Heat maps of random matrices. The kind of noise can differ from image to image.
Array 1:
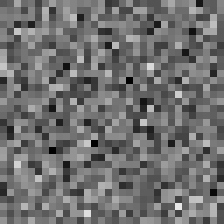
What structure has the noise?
independent entries
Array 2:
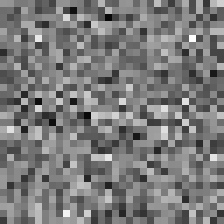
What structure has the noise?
low rank plus noise
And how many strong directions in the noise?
two
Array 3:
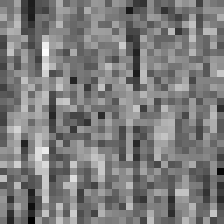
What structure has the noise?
streaked along the columns
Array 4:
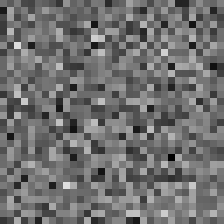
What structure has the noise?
low rank plus noise
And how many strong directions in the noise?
two
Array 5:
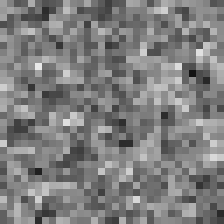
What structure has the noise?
blotchy
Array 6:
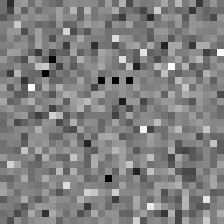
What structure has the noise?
heavy tails
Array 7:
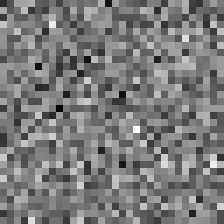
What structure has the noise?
independent entries
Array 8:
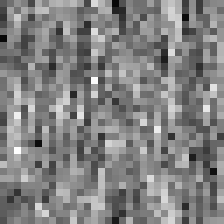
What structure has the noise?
streaked along the columns
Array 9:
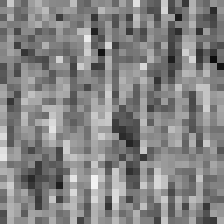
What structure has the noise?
streaked along the columns
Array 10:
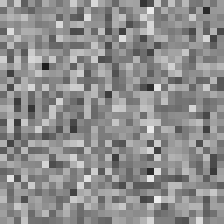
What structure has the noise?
low rank plus noise
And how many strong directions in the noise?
one
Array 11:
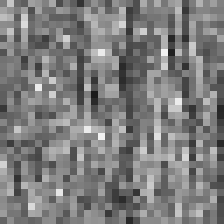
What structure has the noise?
streaked along the columns
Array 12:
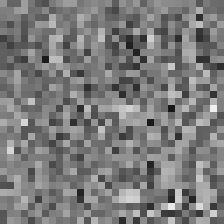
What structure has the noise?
low rank plus noise
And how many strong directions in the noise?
two
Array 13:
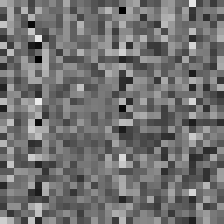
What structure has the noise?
columns of uneven size
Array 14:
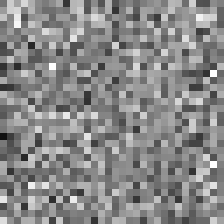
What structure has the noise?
low rank plus noise
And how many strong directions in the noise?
five to eight
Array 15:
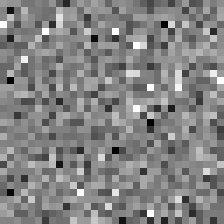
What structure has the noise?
heavy tails
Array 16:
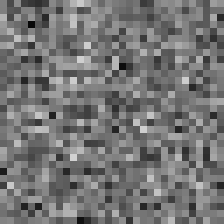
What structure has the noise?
low rank plus noise
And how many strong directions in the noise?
one
